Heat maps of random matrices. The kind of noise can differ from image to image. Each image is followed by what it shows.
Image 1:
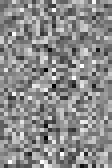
low rank plus noise
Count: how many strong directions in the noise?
three or four
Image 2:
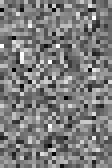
low rank plus noise
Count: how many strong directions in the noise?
five to eight
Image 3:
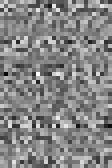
rows of uneven size
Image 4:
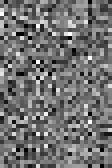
low rank plus noise
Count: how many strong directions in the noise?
two
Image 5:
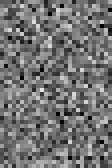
independent entries
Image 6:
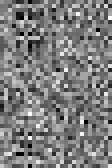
low rank plus noise
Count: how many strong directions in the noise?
one
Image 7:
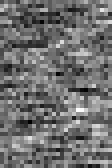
streaked along the rows
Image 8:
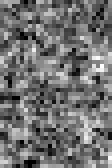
blotchy
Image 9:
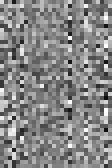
columns of uneven size
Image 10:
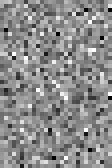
heavy tails
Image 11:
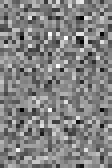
low rank plus noise
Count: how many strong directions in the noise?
two
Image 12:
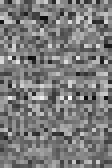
rows of uneven size
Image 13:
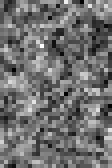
blotchy
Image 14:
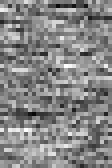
streaked along the rows
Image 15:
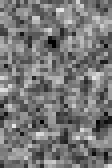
blotchy
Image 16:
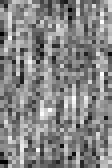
streaked along the columns
